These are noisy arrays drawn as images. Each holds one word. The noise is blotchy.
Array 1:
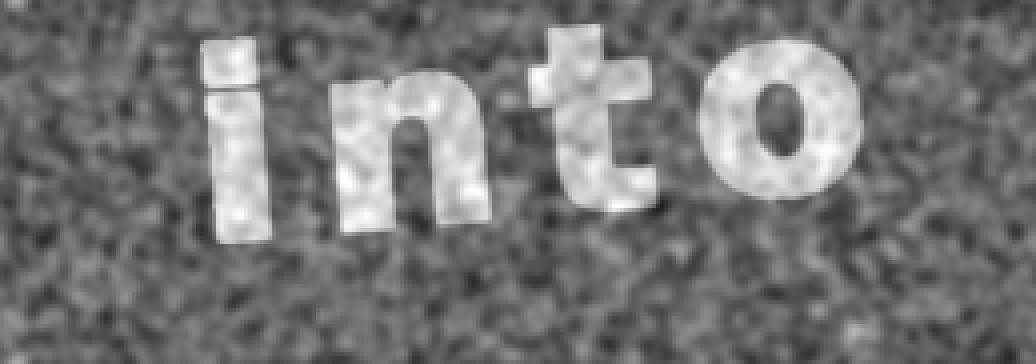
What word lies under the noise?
into
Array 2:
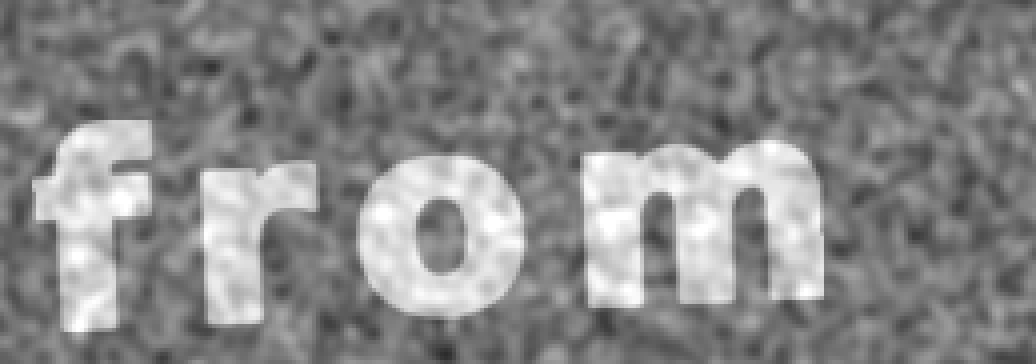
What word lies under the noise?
from
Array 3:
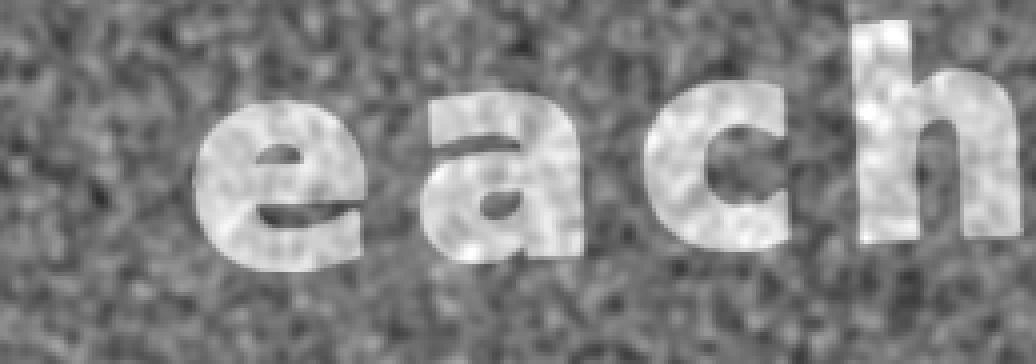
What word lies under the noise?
each
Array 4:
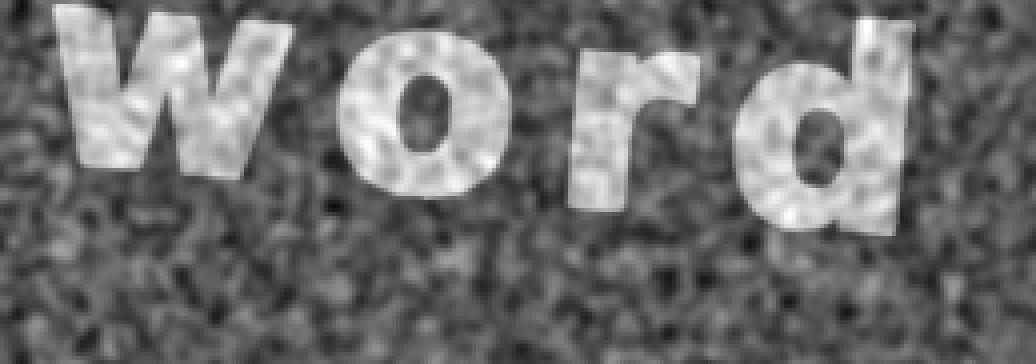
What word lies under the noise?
word
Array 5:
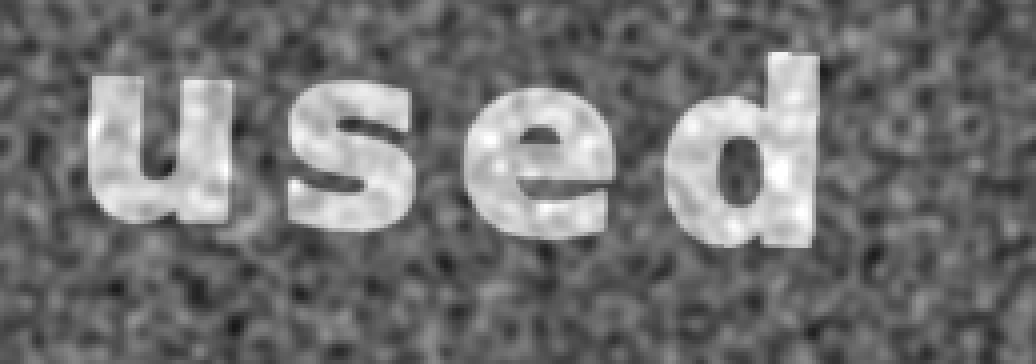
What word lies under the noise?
used
